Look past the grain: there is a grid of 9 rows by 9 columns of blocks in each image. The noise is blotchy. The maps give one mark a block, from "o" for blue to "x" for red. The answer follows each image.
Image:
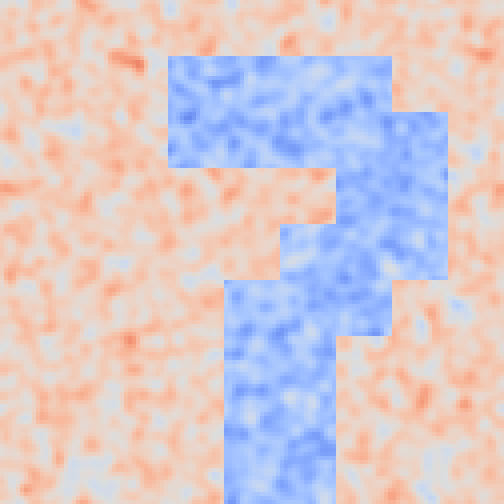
x x x x x x x x x
x x x o o o o x x
x x x o o o o o x
x x x x x x o o x
x x x x x o o o x
x x x x o o o x x
x x x x o o x x x
x x x x o o x x x
x x x x o o x x x
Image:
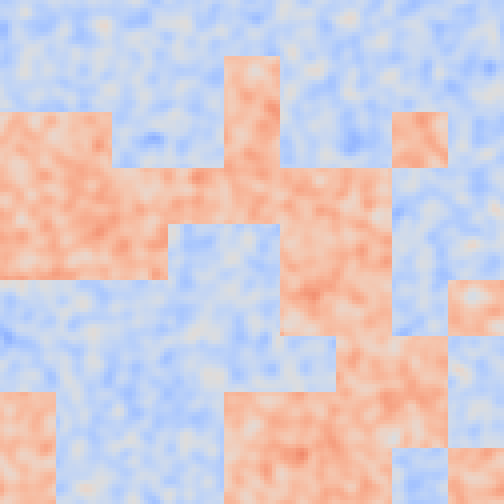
o o o o o o o o o
o o o o x o o o o
x x o o x o o x o
x x x x x x x o o
x x x o o x x o o
o o o o o x x o x
o o o o o o x x o
x o o o x x x x o
x o o o x x x o x
